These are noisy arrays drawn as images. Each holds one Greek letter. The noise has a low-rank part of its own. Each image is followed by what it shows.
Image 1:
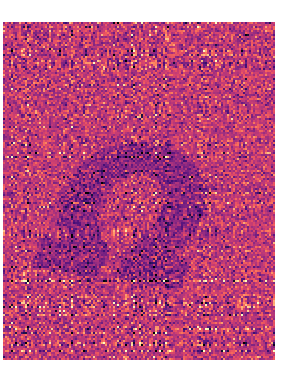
omega
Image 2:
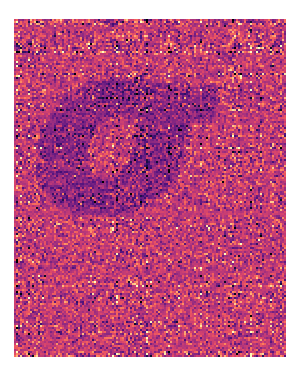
sigma
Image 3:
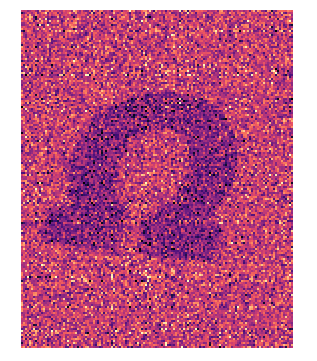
omega
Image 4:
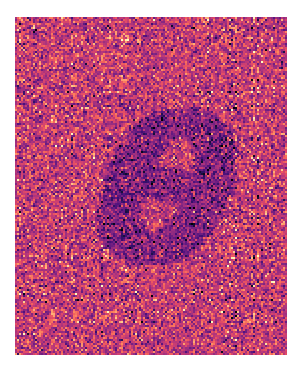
theta
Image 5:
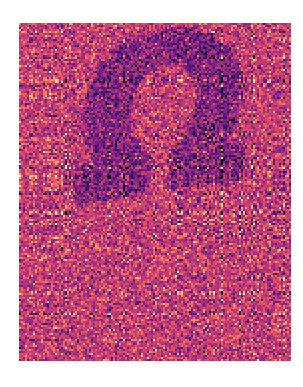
omega
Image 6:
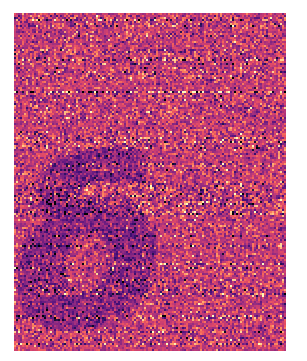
delta
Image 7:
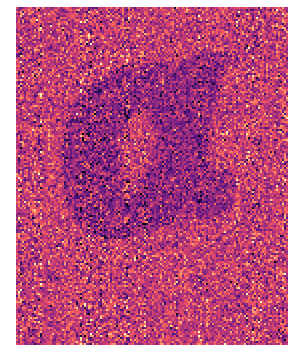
alpha
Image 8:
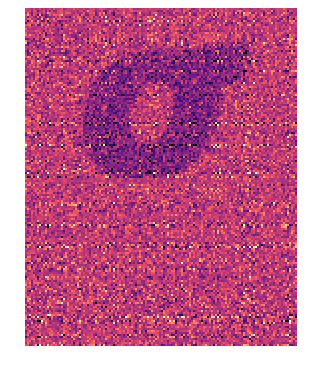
sigma
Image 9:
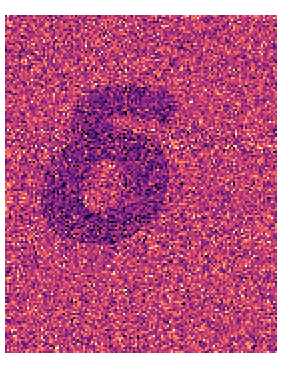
delta
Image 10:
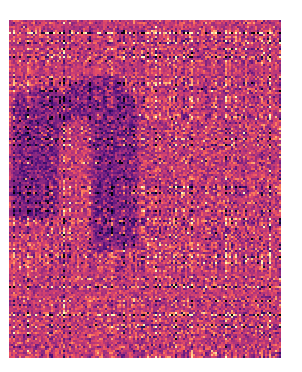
eta
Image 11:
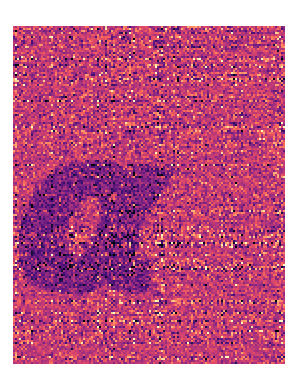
alpha
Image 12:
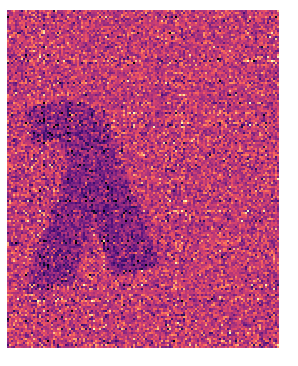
lambda
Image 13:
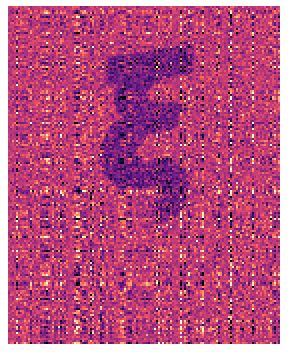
xi
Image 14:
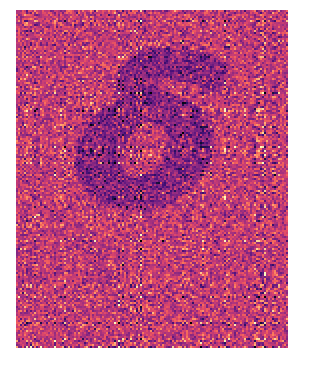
delta
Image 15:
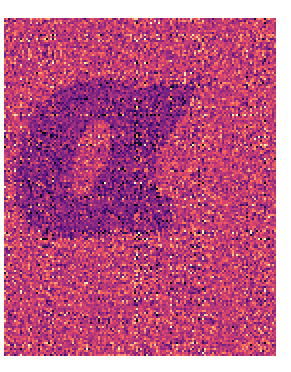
alpha
